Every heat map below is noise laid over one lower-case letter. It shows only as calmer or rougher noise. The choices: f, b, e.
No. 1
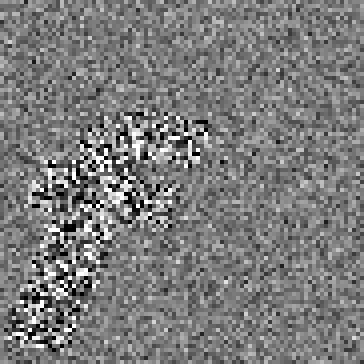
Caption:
rough f
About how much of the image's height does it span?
two thirds
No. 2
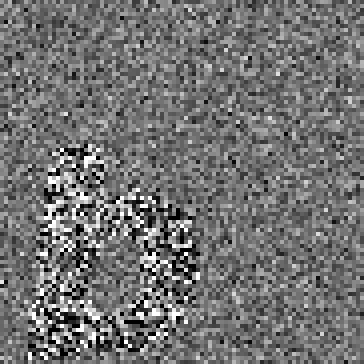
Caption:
rough b
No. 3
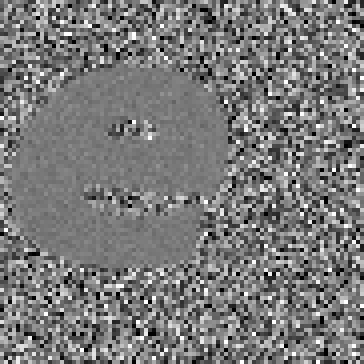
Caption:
calm e
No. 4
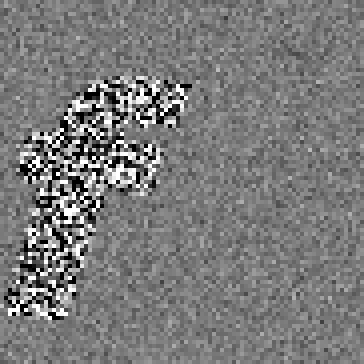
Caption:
rough f
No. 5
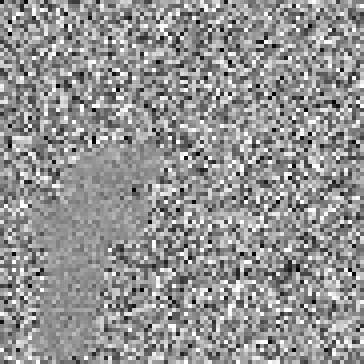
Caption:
calm f
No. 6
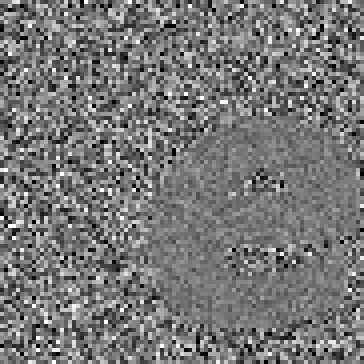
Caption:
calm e
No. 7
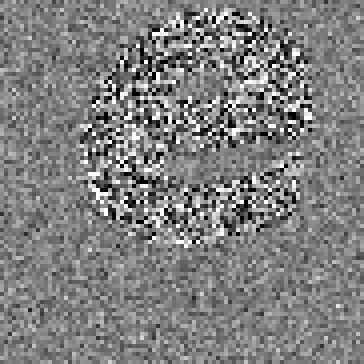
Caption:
rough e
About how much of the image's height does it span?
two thirds
